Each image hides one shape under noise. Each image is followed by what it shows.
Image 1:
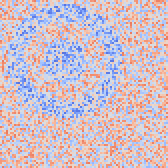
bullseye
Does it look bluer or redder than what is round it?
bluer
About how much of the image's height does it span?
two thirds
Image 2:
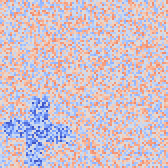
cross
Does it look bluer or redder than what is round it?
bluer
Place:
bottom left
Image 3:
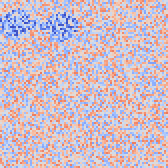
dumbbell
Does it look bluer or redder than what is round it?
bluer
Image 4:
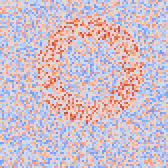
ring
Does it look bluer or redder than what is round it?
redder
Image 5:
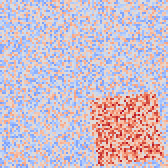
square
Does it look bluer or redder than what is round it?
redder
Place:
bottom right
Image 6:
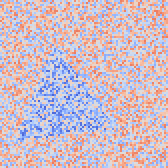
triangle
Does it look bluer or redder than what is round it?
bluer
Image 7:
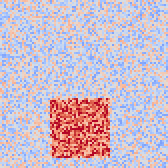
square
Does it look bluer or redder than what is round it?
redder
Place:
bottom middle
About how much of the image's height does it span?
a third
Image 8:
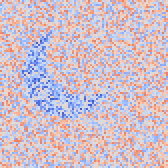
crescent
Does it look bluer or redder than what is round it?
bluer
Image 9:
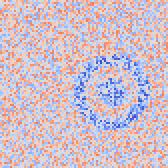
bullseye
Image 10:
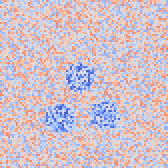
three dots
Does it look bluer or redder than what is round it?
bluer
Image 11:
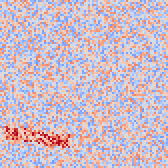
bar
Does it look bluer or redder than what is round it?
redder
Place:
bottom left
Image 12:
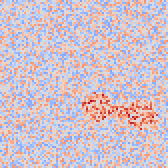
dumbbell
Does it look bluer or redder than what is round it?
redder
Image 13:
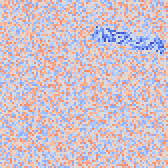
bar
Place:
top right
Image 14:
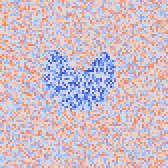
disc with a wedge cut out
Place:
centre
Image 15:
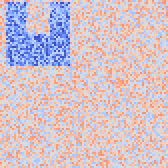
square with a notch
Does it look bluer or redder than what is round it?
bluer
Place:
top left
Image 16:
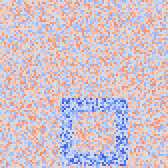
square frame
